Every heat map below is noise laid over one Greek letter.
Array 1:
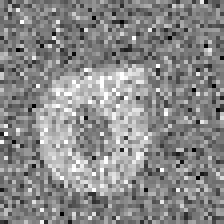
sigma
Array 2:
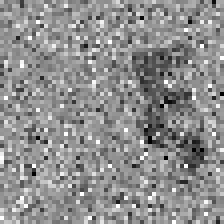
xi
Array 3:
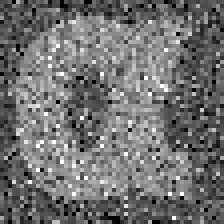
alpha
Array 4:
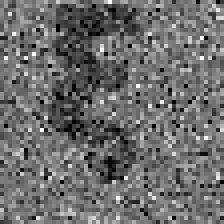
xi
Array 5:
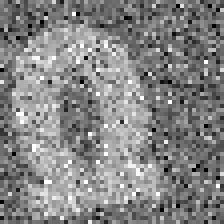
omega
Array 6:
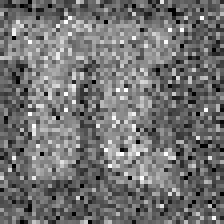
pi
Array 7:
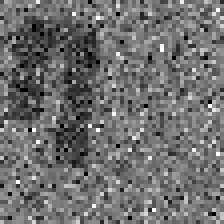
eta
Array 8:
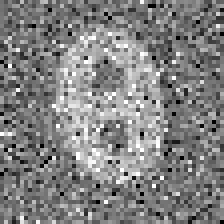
theta
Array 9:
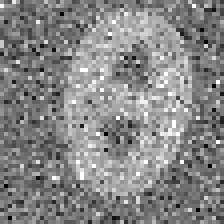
theta
